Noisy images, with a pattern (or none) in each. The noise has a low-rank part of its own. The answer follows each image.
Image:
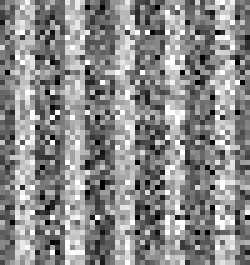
vertical stripes
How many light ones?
5
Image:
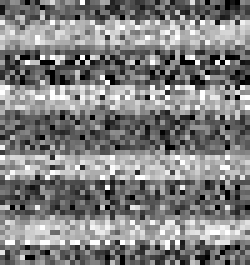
horizontal stripes
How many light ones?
4
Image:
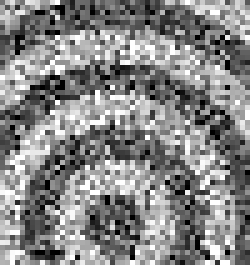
rings round one point
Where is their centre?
bottom middle
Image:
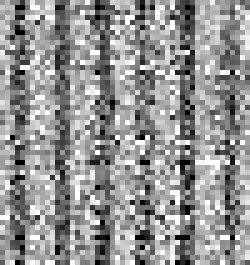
vertical stripes
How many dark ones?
6
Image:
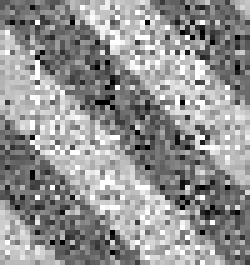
diagonal stripes
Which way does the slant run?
top left to bottom right
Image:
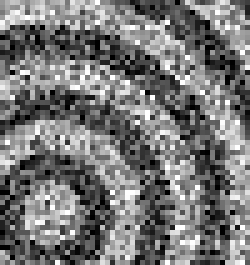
rings round one point
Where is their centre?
bottom left
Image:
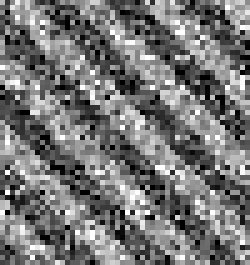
diagonal stripes
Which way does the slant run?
top left to bottom right
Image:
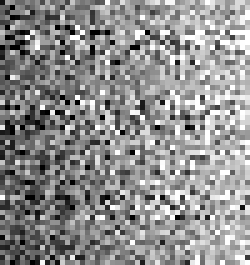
a smooth slope
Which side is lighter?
right
